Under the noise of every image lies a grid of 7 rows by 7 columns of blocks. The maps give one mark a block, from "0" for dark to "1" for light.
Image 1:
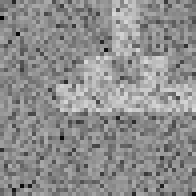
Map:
0 0 0 0 1 0 0
0 0 0 0 1 0 0
0 0 0 1 0 1 0
0 0 1 1 1 1 1
0 0 0 0 0 0 0
0 0 0 0 0 0 0
0 0 0 0 0 0 0
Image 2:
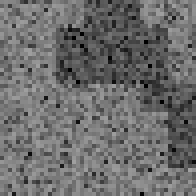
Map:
1 1 1 0 0 1 1
1 1 0 0 0 0 1
1 1 0 0 0 0 1
1 1 1 1 1 0 0
1 1 1 1 1 1 0
1 1 1 1 1 1 0
1 1 1 1 1 1 1
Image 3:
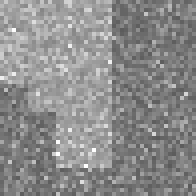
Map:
1 1 1 1 0 0 0
1 1 1 1 0 0 0
1 1 1 1 0 0 0
0 1 1 1 0 0 0
0 0 1 1 0 0 0
0 0 1 1 0 0 0
0 0 0 0 0 0 0
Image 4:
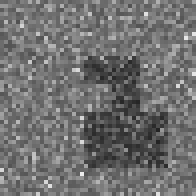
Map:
1 1 1 1 1 1 1
1 1 1 1 1 1 1
1 1 1 0 0 1 1
1 1 1 1 0 1 1
1 1 1 0 0 0 1
1 1 1 0 0 0 1
1 1 1 1 1 1 1
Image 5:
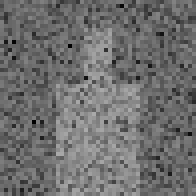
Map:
0 0 0 0 0 0 0
0 0 0 1 0 0 0
0 0 0 1 0 0 0
0 0 1 1 1 0 0
0 0 1 1 1 0 0
0 0 1 1 1 0 0
0 0 1 1 1 0 0
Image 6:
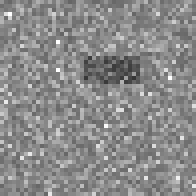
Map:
1 1 1 1 1 1 1
1 1 1 1 1 1 1
1 1 1 0 0 1 1
1 1 1 1 1 1 1
1 1 1 1 1 1 1
1 1 1 1 1 1 1
1 1 1 1 1 1 1
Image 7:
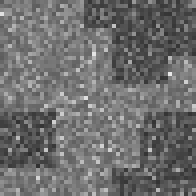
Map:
1 1 1 0 0 0 0
1 1 1 1 0 0 0
1 1 1 1 0 0 1
1 1 1 1 1 1 1
0 0 1 1 1 0 0
0 0 1 1 1 0 0
1 1 1 1 0 0 0
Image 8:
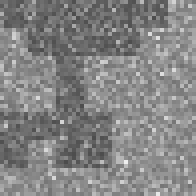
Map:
0 0 0 0 0 0 1
1 0 0 0 0 1 1
1 1 0 1 1 1 1
1 1 0 1 1 1 1
0 0 0 0 1 1 1
0 1 0 0 1 1 1
1 1 1 1 1 1 1
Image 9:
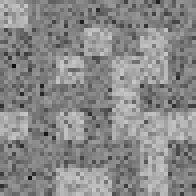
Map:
1 0 0 0 0 0 0
0 0 0 1 0 1 0
0 0 1 0 1 1 0
0 0 0 0 1 0 0
1 0 1 0 1 1 1
0 0 0 0 0 1 0
0 0 1 1 0 1 0
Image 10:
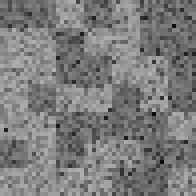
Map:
0 0 1 0 1 0 0
1 1 0 1 1 0 0
1 1 0 0 1 1 0
1 0 1 1 0 1 0
1 1 0 0 0 0 1
0 1 0 1 1 0 0
1 1 1 1 0 0 1
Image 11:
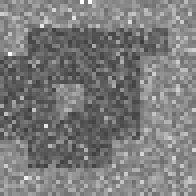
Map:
1 1 1 1 1 1 1
1 0 0 0 0 0 1
0 0 0 0 0 1 1
0 0 1 0 0 1 1
0 0 0 0 0 1 1
1 0 0 0 1 1 1
1 1 1 1 1 1 1
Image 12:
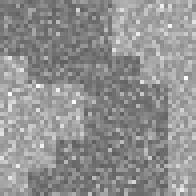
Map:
0 0 0 0 1 1 1
0 0 0 0 1 1 1
1 0 0 0 0 1 1
1 1 1 0 0 0 1
1 1 1 0 0 0 1
1 1 0 0 0 0 1
1 0 0 0 0 0 1
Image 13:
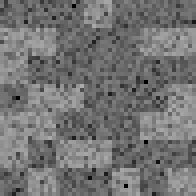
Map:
0 0 0 1 0 0 0
1 1 0 0 0 1 1
1 0 0 0 0 0 0
0 1 1 0 0 0 1
1 1 0 0 0 1 1
1 0 1 1 0 0 0
0 1 0 0 1 0 1
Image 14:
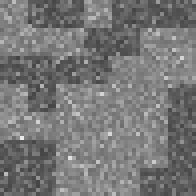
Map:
1 0 0 1 0 0 0
1 1 1 0 0 1 1
0 0 0 0 1 1 1
1 0 1 1 1 1 0
1 1 1 1 1 1 0
0 0 1 1 1 1 0
0 0 1 1 1 0 0
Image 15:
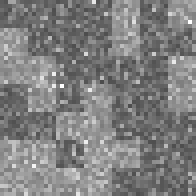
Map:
0 0 0 0 1 0 1
1 0 0 0 1 0 0
1 1 0 0 0 0 1
0 1 0 1 0 0 1
0 0 1 1 0 0 0
1 1 0 1 1 0 0
1 1 1 1 0 0 0
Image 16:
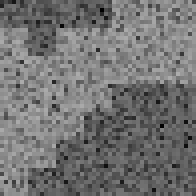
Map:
0 0 0 0 1 1 1
1 0 1 1 1 1 1
1 1 1 1 1 1 1
1 1 1 1 0 0 0
1 1 1 0 0 0 0
1 1 0 0 0 0 0
1 0 0 0 0 0 0
